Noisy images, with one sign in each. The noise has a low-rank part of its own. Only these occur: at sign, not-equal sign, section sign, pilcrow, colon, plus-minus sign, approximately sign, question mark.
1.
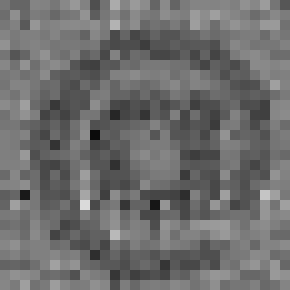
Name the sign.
at sign
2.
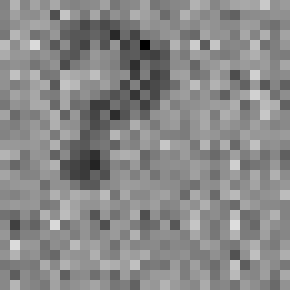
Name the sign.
question mark
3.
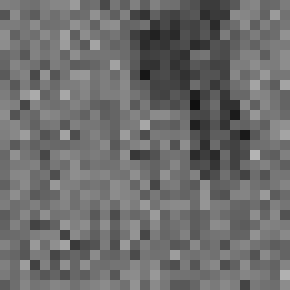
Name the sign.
pilcrow
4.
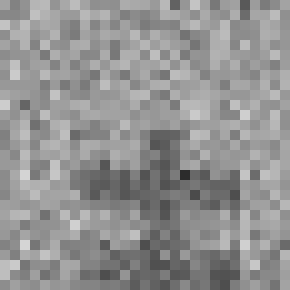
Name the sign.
plus-minus sign
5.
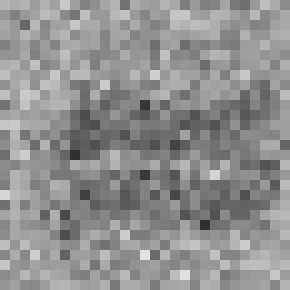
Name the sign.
approximately sign
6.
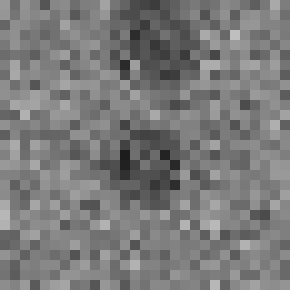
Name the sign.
colon
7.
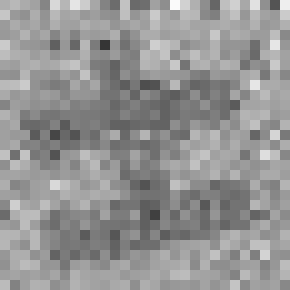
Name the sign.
plus-minus sign
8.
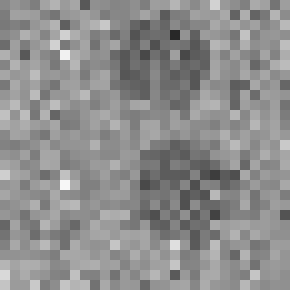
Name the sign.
colon
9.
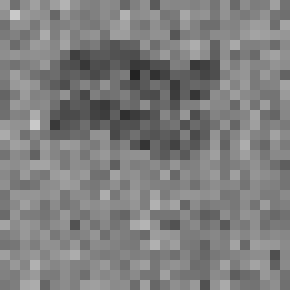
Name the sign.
approximately sign
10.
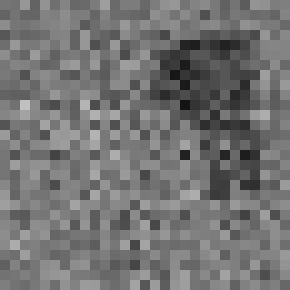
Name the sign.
pilcrow
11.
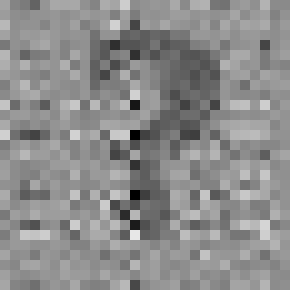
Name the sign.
question mark
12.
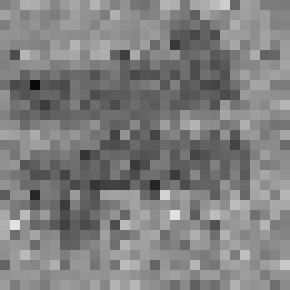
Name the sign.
not-equal sign
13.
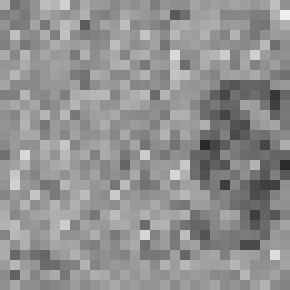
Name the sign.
section sign
